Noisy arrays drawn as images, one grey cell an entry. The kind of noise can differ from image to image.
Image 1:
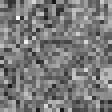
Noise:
low rank plus noise
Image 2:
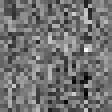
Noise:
columns of uneven size
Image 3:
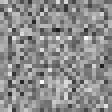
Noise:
low rank plus noise
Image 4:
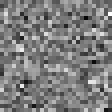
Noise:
low rank plus noise
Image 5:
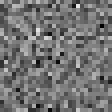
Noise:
low rank plus noise
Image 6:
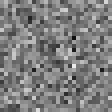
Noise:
independent entries
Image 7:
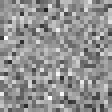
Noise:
independent entries
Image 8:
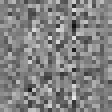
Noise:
columns of uneven size
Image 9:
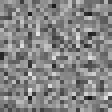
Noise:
low rank plus noise
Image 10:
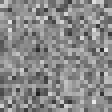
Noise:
low rank plus noise
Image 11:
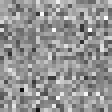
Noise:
independent entries
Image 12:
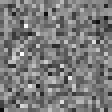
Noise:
independent entries
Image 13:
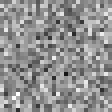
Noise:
independent entries
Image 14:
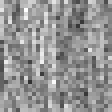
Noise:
streaked along the columns
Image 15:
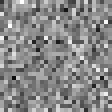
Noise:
low rank plus noise
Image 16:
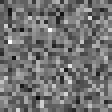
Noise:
independent entries
